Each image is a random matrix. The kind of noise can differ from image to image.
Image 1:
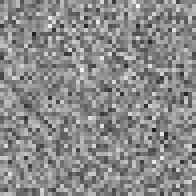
independent entries
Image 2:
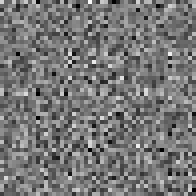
low rank plus noise
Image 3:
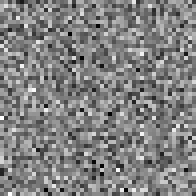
independent entries
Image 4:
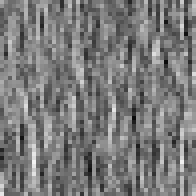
streaked along the columns
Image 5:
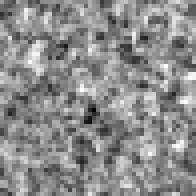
blotchy
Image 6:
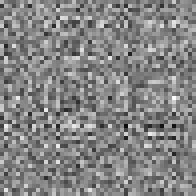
low rank plus noise
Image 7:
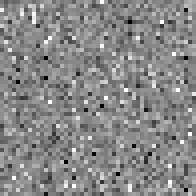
heavy tails
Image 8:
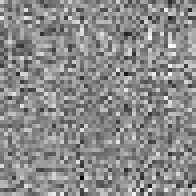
low rank plus noise
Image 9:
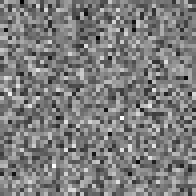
independent entries
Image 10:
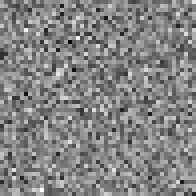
independent entries
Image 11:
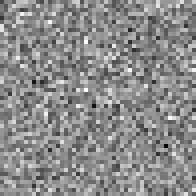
independent entries
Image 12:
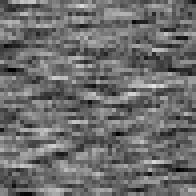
streaked along the rows
